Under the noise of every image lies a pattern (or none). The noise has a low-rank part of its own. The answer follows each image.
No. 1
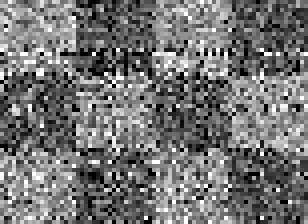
a checkerboard
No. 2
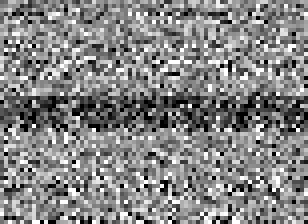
one band of rows
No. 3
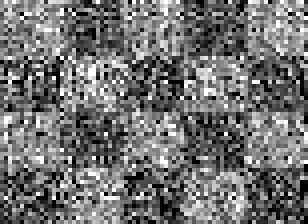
a checkerboard
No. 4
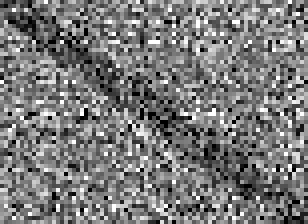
a diagonal band
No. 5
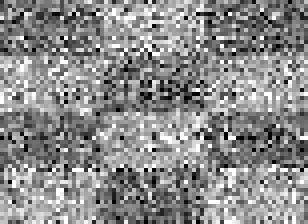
a checkerboard
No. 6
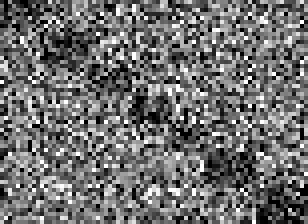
blocks along the diagonal
